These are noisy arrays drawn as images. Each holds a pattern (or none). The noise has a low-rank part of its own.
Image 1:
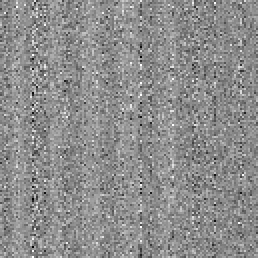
bands of columns
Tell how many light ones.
5
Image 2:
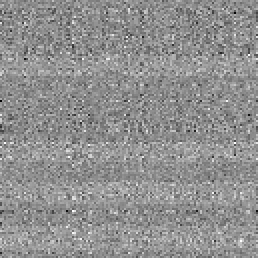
bands of rows
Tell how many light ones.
4
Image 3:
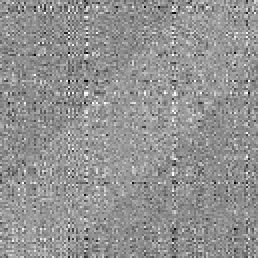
a diagonal band
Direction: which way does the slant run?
bottom left to top right
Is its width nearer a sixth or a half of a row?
a half
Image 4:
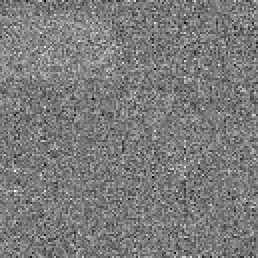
one block
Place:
top left
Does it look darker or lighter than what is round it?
lighter
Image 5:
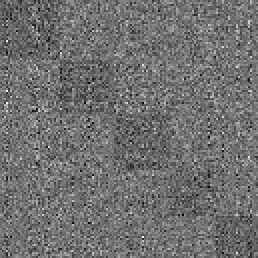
blocks along the diagonal
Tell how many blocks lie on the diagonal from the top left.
5
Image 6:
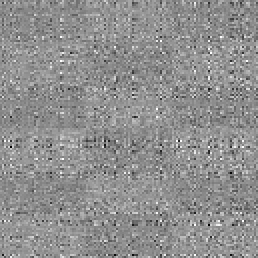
a checkerboard
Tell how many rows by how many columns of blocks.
6 by 3
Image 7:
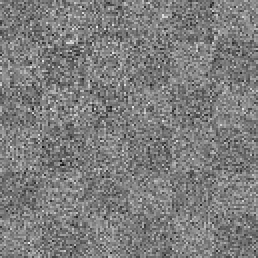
a checkerboard
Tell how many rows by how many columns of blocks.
6 by 6
